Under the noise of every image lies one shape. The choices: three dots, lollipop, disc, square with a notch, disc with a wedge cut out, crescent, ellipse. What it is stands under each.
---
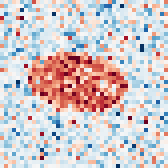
ellipse
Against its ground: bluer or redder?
redder
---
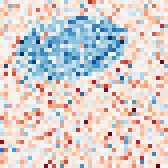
ellipse
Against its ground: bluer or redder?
bluer
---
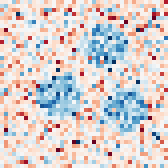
three dots
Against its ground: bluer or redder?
bluer
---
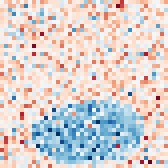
ellipse
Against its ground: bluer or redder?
bluer
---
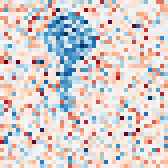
lollipop
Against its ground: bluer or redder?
bluer
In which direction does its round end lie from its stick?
up
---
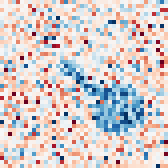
lollipop
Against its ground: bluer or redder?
bluer
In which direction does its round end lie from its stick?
down and right
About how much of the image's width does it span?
half
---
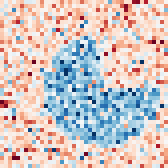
disc with a wedge cut out
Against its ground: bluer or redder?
bluer
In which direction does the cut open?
up and right
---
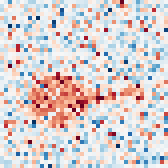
lollipop
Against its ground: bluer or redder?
redder
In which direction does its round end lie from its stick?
left
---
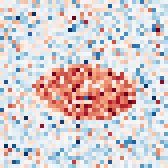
ellipse
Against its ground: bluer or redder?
redder
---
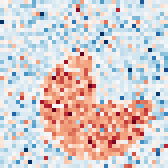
disc with a wedge cut out
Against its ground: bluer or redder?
redder
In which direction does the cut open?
up and right
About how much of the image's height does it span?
two thirds
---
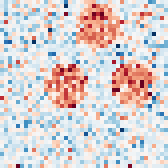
three dots
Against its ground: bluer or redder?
redder
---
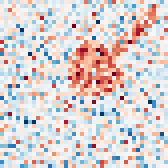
lollipop
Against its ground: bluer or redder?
redder
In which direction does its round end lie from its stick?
down and left
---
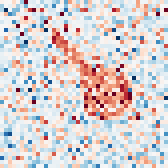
lollipop
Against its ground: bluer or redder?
redder
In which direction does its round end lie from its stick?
down and right
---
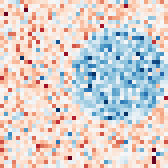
disc
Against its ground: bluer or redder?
bluer
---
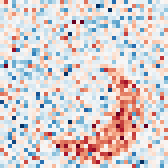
crescent
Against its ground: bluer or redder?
redder
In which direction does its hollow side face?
up and left
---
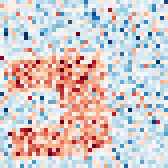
square with a notch
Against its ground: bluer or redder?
redder
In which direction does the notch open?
left
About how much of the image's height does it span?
two thirds
